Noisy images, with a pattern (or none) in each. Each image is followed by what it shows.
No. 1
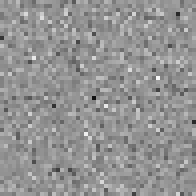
only noise
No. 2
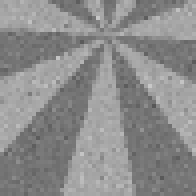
spokes from one point
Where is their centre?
top middle
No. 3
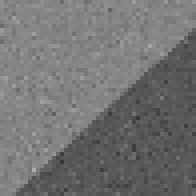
a sharp edge
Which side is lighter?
top left
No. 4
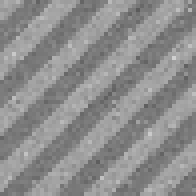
diagonal stripes
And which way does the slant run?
bottom left to top right
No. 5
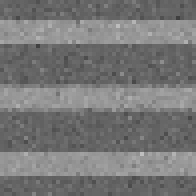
horizontal stripes
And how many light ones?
3
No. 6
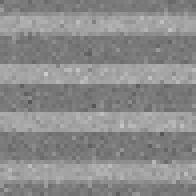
horizontal stripes
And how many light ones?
4
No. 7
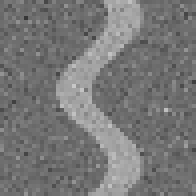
a wavy band
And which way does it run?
top to bottom
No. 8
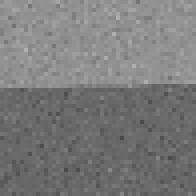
a sharp edge
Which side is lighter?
top
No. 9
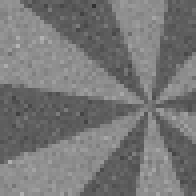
spokes from one point
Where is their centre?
middle right
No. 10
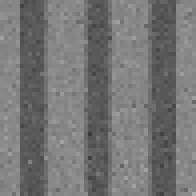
vertical stripes
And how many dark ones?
3
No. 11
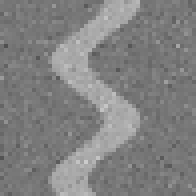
a wavy band
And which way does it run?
top to bottom
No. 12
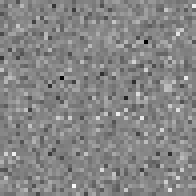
only noise
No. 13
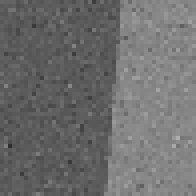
a sharp edge
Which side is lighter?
right
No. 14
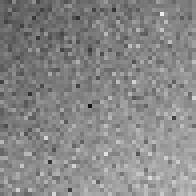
a smooth slope
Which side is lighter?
bottom right
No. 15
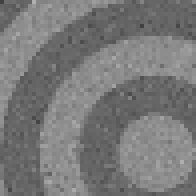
rings round one point
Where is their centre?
bottom right
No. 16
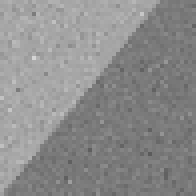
a sharp edge
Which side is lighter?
top left
